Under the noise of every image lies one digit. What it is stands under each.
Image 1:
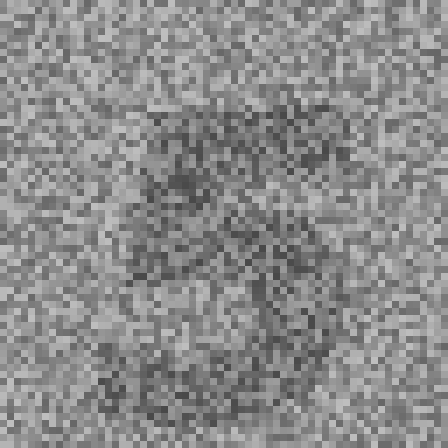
5
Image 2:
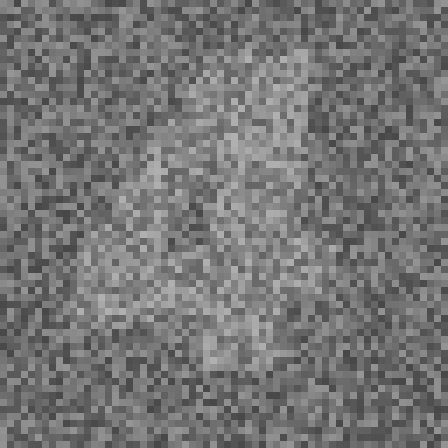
4
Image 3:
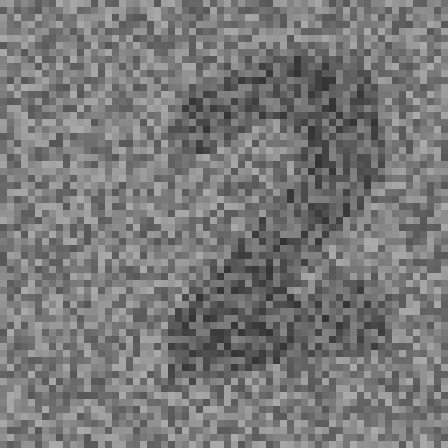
2
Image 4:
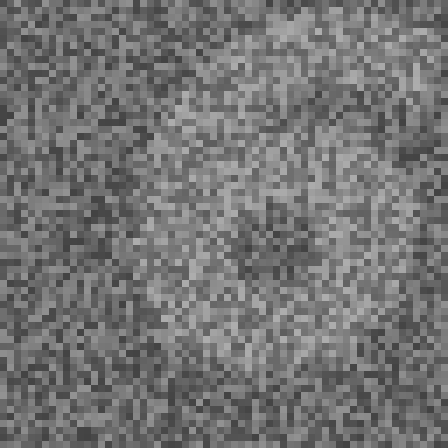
6
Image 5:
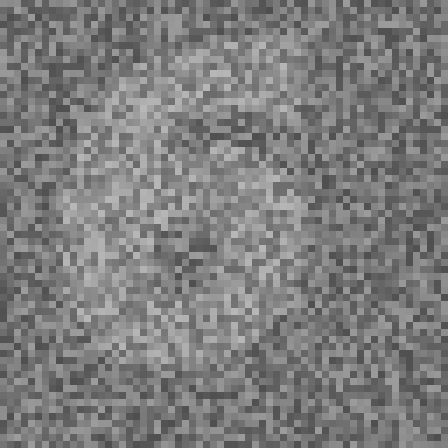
6
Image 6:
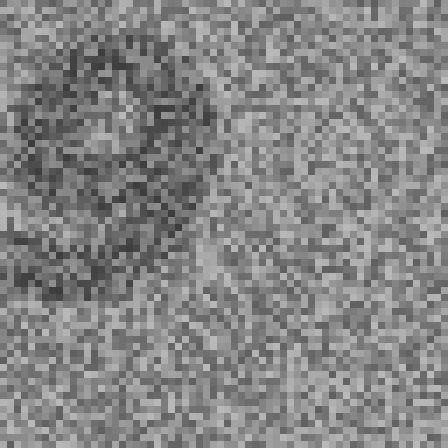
9
